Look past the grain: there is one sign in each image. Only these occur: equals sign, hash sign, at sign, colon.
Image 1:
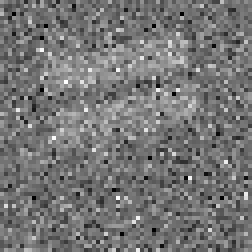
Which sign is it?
equals sign
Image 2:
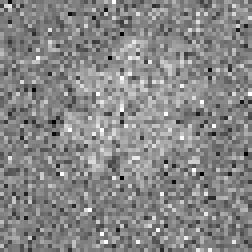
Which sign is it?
hash sign
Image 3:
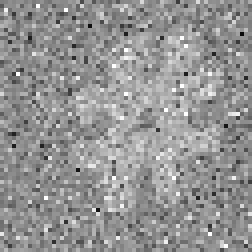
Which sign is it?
hash sign
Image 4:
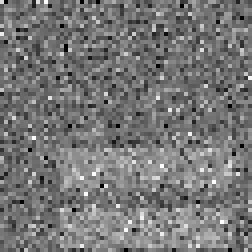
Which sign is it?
equals sign
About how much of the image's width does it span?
two thirds
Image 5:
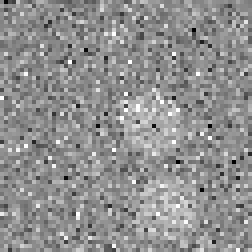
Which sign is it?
colon
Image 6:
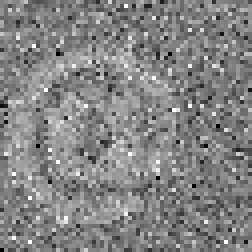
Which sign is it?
at sign
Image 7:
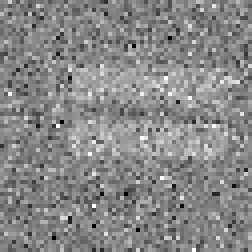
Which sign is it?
equals sign
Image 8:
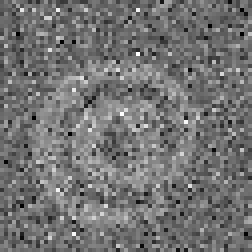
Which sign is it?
at sign
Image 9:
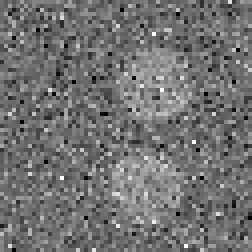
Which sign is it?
colon
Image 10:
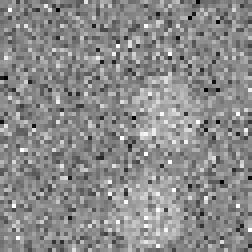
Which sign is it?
colon
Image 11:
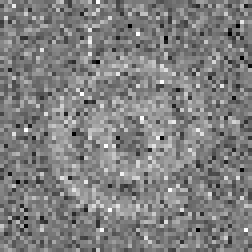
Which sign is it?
at sign
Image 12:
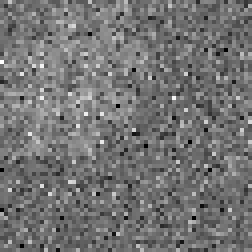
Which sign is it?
hash sign
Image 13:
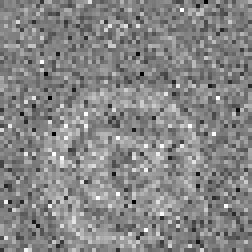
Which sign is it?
at sign
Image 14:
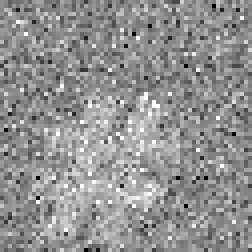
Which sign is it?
hash sign
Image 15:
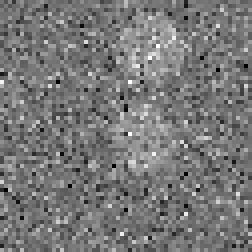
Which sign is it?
colon
